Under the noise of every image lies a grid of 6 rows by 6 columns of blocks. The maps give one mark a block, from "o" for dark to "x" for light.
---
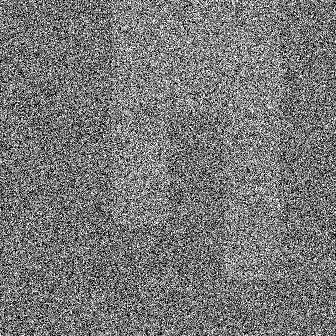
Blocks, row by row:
o o x x x o
o o x x x o
o o x o x o
o o x o x o
o o o o x o
o o o o o o
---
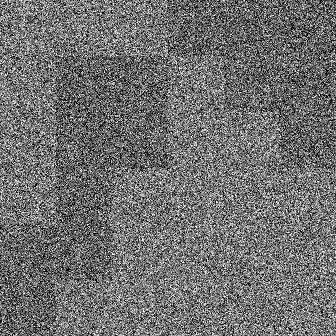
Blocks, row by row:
x x x o o o
x o o x o o
x o o x x o
x o x x x x
o o x x x x
o x x x x x
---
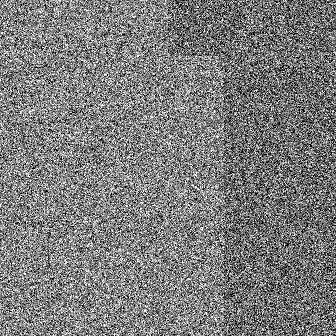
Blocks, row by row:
x x x o o o
x x x x o o
x x x x o o
x x x x o o
x x x x o o
x x x x o o
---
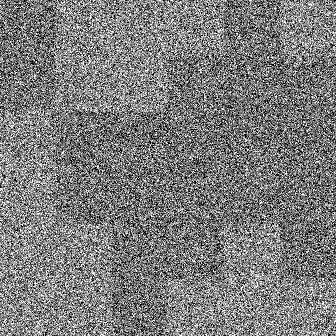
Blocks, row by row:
o x x x o x
o x x o o o
x o o o o o
x o o o o o
x x o o x o
x x o x x x
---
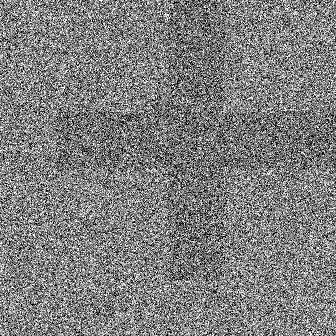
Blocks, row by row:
x x x o x x
x x x o x x
x o o o o o
x x x o x x
x x x o x x
x x x x x x
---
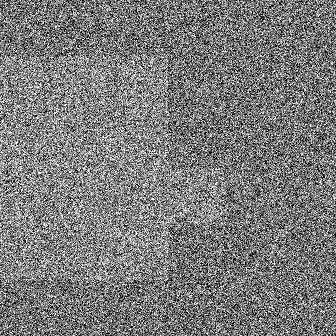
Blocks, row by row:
o o o o o o
x x x o o o
x x x o o o
x x x x o o
x x x o o o
o o o o o o
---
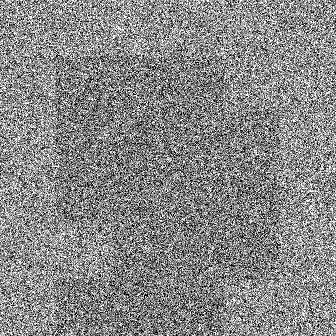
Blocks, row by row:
x x x x x x
x o o o x x
x o o o o x
x o o o o x
x x o o o x
x o o o x x
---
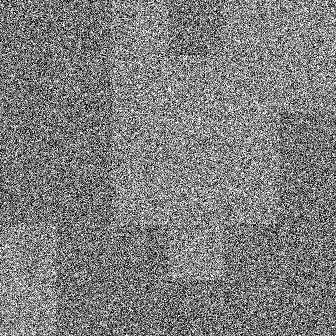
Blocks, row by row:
o o x o x x
o o x x x x
o o x x x o
o o x x x o
x o o x o o
x o o o o o
